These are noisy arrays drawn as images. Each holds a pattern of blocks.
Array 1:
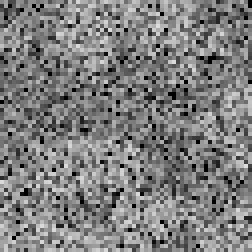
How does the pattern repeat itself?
no symmetry
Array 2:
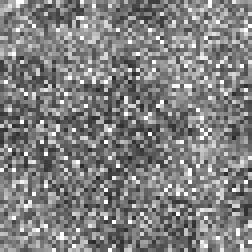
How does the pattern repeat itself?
mirrored about the diagonal from the bottom left
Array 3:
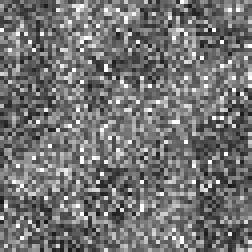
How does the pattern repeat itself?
the same after a half turn
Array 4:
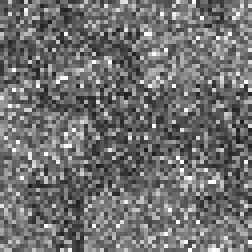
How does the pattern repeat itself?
no symmetry
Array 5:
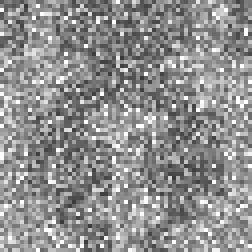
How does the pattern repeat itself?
left and right mirror each other
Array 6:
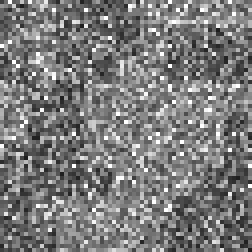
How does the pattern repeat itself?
no symmetry
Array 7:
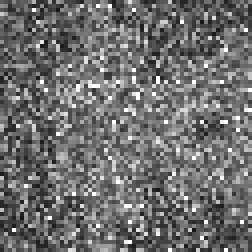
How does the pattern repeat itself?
top and bottom mirror each other
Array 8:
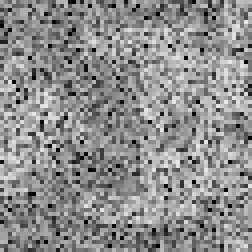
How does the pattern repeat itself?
top and bottom mirror each other
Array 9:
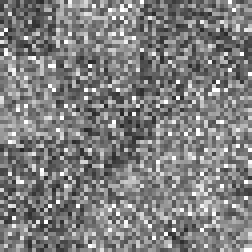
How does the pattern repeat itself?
mirrored about the diagonal from the top left
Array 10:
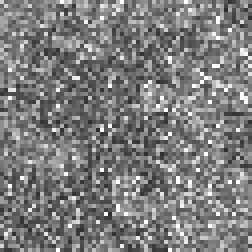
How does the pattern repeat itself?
no symmetry
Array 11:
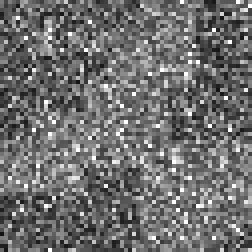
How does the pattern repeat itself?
mirrored about the diagonal from the top left
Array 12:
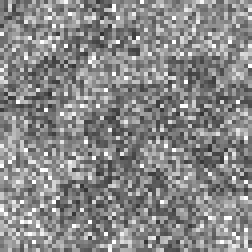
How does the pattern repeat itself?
mirrored about the diagonal from the top left
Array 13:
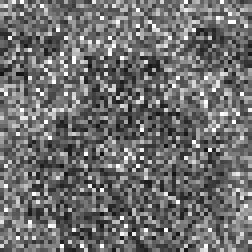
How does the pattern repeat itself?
left and right mirror each other
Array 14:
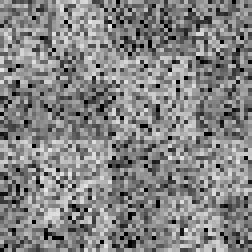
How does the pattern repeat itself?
mirrored about the diagonal from the bottom left
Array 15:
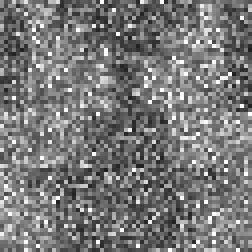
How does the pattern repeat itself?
left and right mirror each other
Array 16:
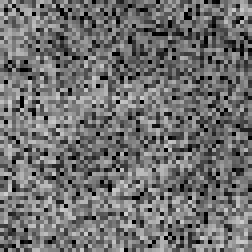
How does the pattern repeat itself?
mirrored about the diagonal from the bottom left
